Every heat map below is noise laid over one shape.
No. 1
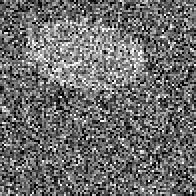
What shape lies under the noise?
ellipse
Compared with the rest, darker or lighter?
lighter
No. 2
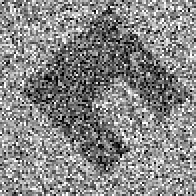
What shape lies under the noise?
square with a notch
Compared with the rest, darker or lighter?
darker
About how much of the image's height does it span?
nearly all
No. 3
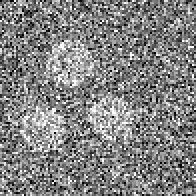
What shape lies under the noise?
three dots
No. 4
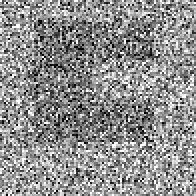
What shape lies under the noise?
square with a notch
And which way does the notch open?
right
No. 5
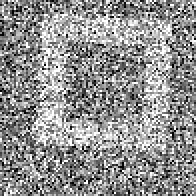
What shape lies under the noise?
square frame
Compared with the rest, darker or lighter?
lighter
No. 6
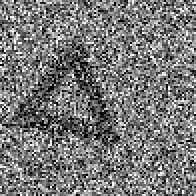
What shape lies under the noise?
triangle frame
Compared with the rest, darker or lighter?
darker
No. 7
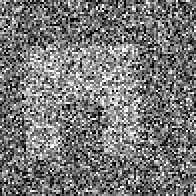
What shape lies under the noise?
square with a notch
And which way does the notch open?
down
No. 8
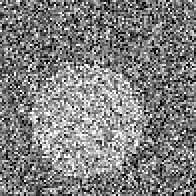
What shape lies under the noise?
disc
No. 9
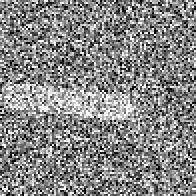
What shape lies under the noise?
bar
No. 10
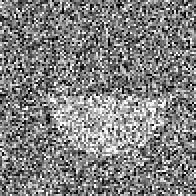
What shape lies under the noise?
half disc
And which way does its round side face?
down
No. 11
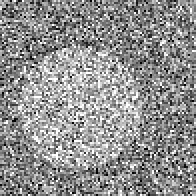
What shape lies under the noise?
disc
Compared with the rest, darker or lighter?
lighter
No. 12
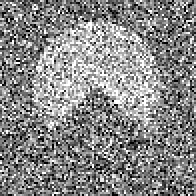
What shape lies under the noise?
disc with a wedge cut out
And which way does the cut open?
down
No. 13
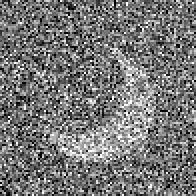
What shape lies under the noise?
crescent
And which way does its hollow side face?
up and left
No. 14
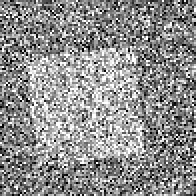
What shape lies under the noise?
square
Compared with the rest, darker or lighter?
lighter
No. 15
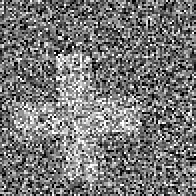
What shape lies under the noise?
cross
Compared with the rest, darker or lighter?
lighter
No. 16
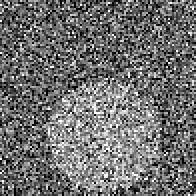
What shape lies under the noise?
disc
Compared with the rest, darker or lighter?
lighter
